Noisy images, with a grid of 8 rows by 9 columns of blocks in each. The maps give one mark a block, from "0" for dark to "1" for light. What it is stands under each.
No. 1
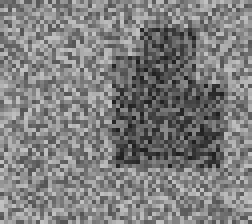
1 1 1 1 1 1 1 1 1
1 1 1 1 1 0 0 1 1
1 1 1 1 0 0 0 1 1
1 1 1 1 0 0 0 0 1
1 1 1 1 0 0 0 0 1
1 1 1 1 0 0 0 0 1
1 1 1 1 1 1 1 1 1
1 1 1 1 1 1 1 1 1
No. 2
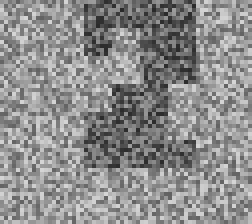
1 1 1 0 0 0 0 1 1
1 1 1 0 1 0 0 1 1
1 1 1 1 1 0 0 1 1
1 1 1 1 0 0 1 1 1
1 1 1 0 0 0 1 1 1
1 1 1 0 0 0 0 1 1
1 1 1 1 1 1 1 1 1
1 1 1 1 1 1 1 1 1
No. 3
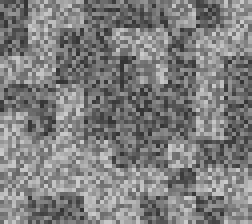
0 1 1 0 0 0 1 0 1
0 1 0 0 1 1 0 1 1
1 1 0 0 0 1 0 1 0
0 0 1 0 0 0 0 1 0
1 0 1 0 0 0 0 1 0
1 1 1 1 0 0 1 0 0
1 1 1 1 1 1 0 1 1
1 0 0 1 1 0 1 0 1
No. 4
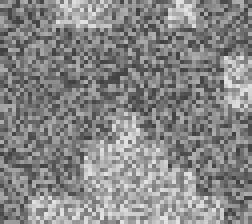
0 0 1 1 0 0 1 0 0
0 0 0 0 0 0 0 0 0
0 0 0 0 0 0 0 0 1
0 0 0 0 0 0 0 0 1
0 0 0 0 1 0 0 0 0
0 0 0 1 1 1 0 0 0
0 0 0 1 1 1 1 0 0
0 1 1 1 1 1 1 1 0
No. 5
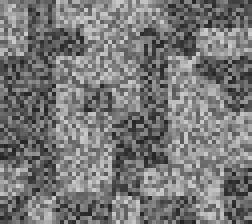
1 0 1 1 1 1 0 0 0
1 0 0 1 1 0 0 1 1
0 0 1 1 1 0 1 0 0
0 0 1 0 1 0 1 1 0
0 0 1 1 0 0 1 1 1
0 0 1 1 0 0 1 1 1
1 0 1 1 0 1 1 1 0
0 1 0 0 1 0 0 1 0
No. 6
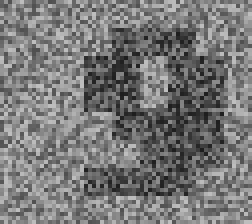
1 1 1 1 1 1 1 1 1
1 1 1 1 0 0 0 1 1
1 1 1 0 0 1 0 0 1
1 1 1 0 0 1 0 0 1
1 1 1 1 0 0 0 0 1
1 1 1 1 1 0 0 0 1
1 1 1 0 0 0 0 1 1
1 1 1 1 1 1 1 1 1
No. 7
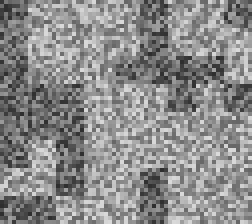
0 1 1 1 1 0 1 1 0
0 1 1 1 1 0 1 1 1
0 1 1 1 0 0 0 0 1
0 0 0 1 1 1 0 1 0
0 0 0 1 1 1 1 1 1
0 1 0 1 1 1 1 1 1
1 1 0 1 1 0 1 1 1
0 0 1 1 1 0 1 1 1
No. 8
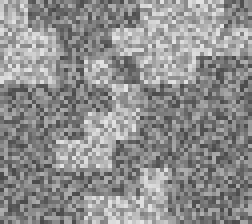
1 0 0 0 0 1 1 1 0
1 1 0 0 1 1 1 1 1
1 1 0 1 0 1 1 0 0
0 0 0 0 1 0 0 0 0
0 0 0 1 1 0 0 0 0
0 0 1 1 0 0 0 0 0
0 0 0 0 0 1 0 0 0
0 0 0 1 1 1 0 0 0
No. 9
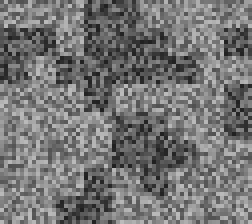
1 1 1 0 0 1 1 1 1
0 0 1 0 0 0 1 1 0
0 1 0 0 0 0 0 1 1
1 1 1 0 1 1 1 1 0
1 1 1 1 0 0 1 1 0
1 1 1 1 0 0 0 1 1
1 1 1 0 1 0 1 1 1
1 1 0 0 1 1 1 1 1
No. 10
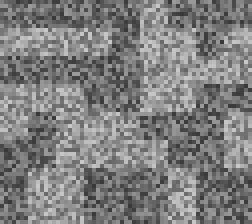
0 0 0 0 0 1 0 0 0
1 1 1 1 0 1 1 0 1
0 0 0 0 0 1 1 1 1
1 1 1 0 0 1 1 0 0
1 0 1 1 1 0 0 0 1
0 0 1 1 1 1 0 0 1
0 1 1 0 0 0 1 0 0
0 1 1 0 0 0 1 0 0
